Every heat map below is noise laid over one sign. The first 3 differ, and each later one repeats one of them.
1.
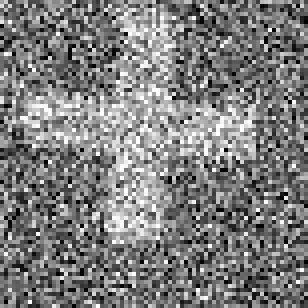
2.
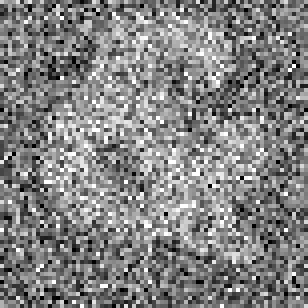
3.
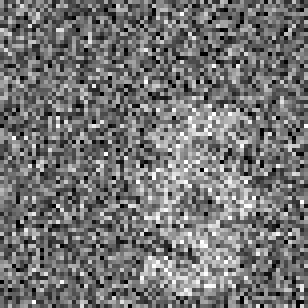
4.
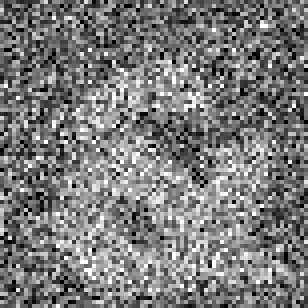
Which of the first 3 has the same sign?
2
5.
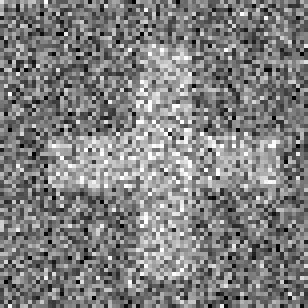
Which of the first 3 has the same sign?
1
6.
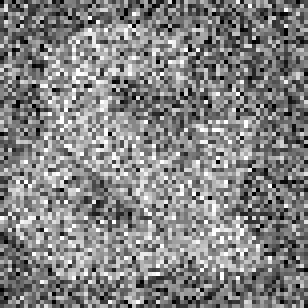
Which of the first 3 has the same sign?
2
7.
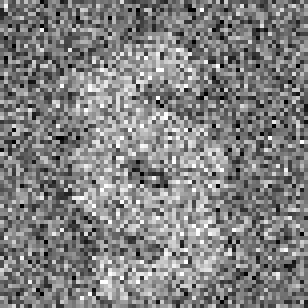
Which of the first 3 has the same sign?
3
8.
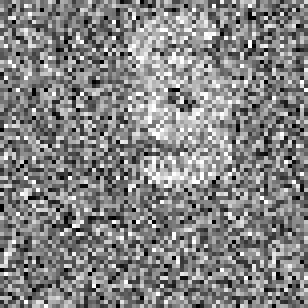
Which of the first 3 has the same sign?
3
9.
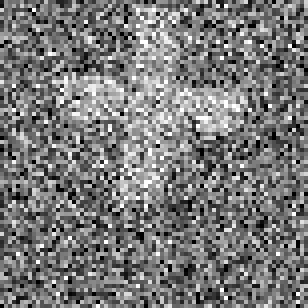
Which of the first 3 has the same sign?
1
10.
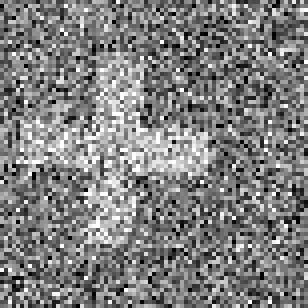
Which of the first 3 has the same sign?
1
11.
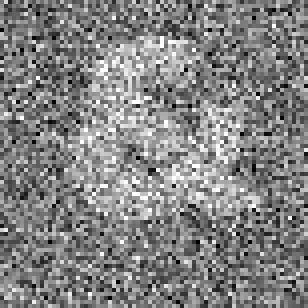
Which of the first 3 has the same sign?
2
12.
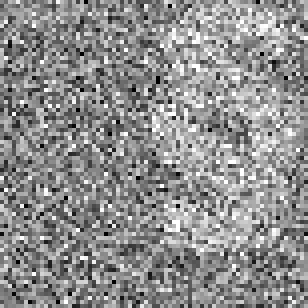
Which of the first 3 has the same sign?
3
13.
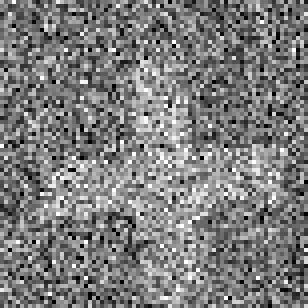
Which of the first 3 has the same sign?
1
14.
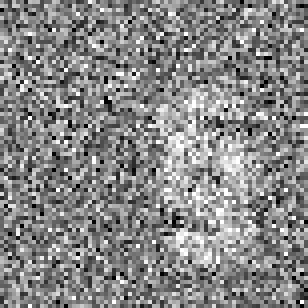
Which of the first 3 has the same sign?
3
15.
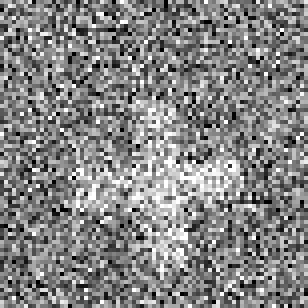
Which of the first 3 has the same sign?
1
